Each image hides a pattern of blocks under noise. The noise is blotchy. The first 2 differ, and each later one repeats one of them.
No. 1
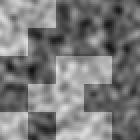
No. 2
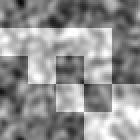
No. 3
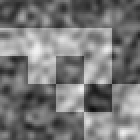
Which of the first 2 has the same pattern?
2
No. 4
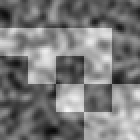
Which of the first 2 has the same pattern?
2
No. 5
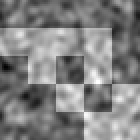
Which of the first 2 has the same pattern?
2
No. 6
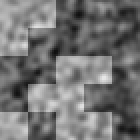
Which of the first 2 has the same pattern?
1
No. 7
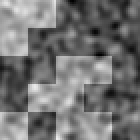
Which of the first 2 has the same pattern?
1
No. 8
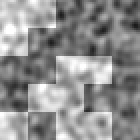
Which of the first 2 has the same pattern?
1
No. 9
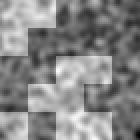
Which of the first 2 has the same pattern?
1
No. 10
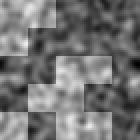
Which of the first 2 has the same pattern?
1
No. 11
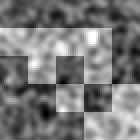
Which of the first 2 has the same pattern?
2
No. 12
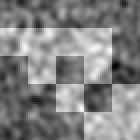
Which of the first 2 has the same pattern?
2
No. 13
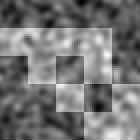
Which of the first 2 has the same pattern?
2
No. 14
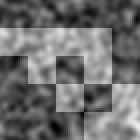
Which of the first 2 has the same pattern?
2
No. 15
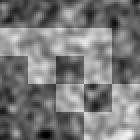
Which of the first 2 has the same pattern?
2
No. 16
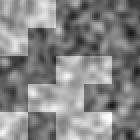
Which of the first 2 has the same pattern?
1
